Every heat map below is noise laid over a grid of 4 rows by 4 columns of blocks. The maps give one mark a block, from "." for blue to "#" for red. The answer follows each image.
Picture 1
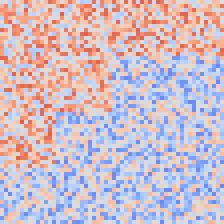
# # # #
# # . .
# . . .
. . . .
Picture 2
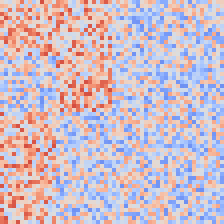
# # . .
. # . .
# . . .
# . . .
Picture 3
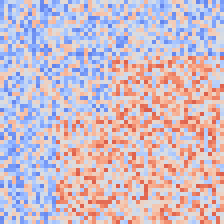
. . . .
. . # #
. # # #
. # # #
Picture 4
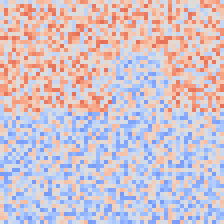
# # # #
# # . #
. . . .
. . . .
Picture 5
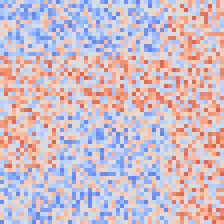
. . . #
# # # #
# . . #
. . . #
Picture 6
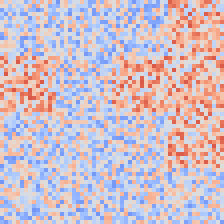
. . . #
# . # #
. . . #
. . . .
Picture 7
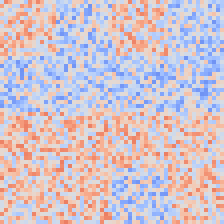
# . # .
. . . .
# # # #
# # . #
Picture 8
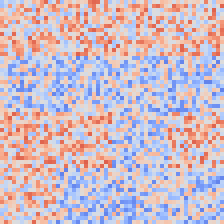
# # # #
. . . .
# # . #
# . . .
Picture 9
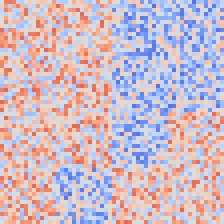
# # . .
# # . .
# # . #
# . # #
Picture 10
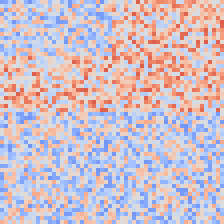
. . # #
# # # #
. . . .
. . . .
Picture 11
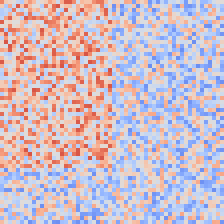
# # . .
# # . .
# # . .
. . . .
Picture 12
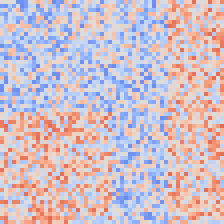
. . . #
. . . #
# # . #
# # . #
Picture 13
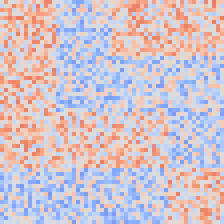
# . # #
# . . .
# # # .
. . . #
